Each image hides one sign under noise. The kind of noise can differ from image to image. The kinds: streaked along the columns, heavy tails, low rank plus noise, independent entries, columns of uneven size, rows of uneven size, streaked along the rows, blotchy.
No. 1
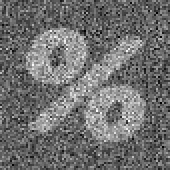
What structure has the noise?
low rank plus noise
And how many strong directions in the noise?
five to eight
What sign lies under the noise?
percent sign
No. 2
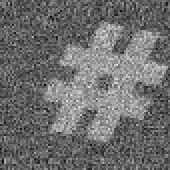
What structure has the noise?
low rank plus noise
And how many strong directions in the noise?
three or four
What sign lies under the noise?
hash sign
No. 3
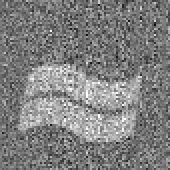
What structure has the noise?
columns of uneven size
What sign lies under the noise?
approximately sign
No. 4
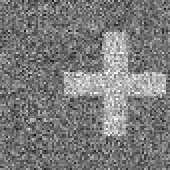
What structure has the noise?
low rank plus noise
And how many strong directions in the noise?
five to eight
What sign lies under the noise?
plus sign
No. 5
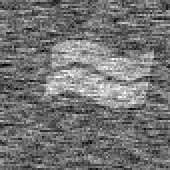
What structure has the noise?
streaked along the rows
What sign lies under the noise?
approximately sign
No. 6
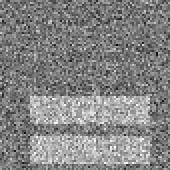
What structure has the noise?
low rank plus noise
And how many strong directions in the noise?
five to eight
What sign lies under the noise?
equals sign
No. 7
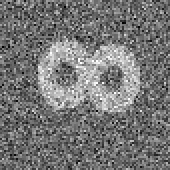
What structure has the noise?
independent entries
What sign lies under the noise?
infinity sign
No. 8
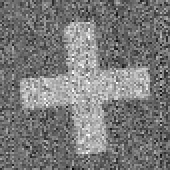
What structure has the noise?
columns of uneven size
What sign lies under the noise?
plus sign
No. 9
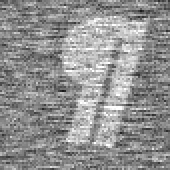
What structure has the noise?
streaked along the rows
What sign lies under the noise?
pilcrow
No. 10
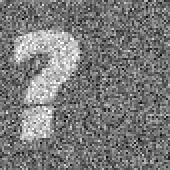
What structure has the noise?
independent entries
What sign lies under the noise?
question mark
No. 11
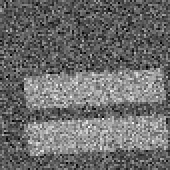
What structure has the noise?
independent entries
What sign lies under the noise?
equals sign
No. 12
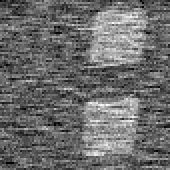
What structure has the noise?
streaked along the rows
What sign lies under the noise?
colon
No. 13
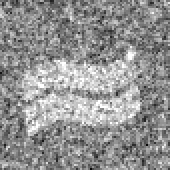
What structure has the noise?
blotchy
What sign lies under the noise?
approximately sign
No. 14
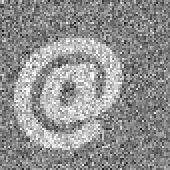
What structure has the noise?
low rank plus noise
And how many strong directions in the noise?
three or four
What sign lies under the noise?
at sign
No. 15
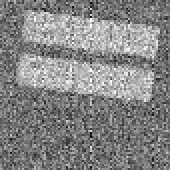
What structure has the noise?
columns of uneven size
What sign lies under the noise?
equals sign
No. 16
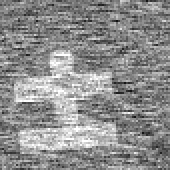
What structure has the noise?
streaked along the rows
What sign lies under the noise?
plus-minus sign
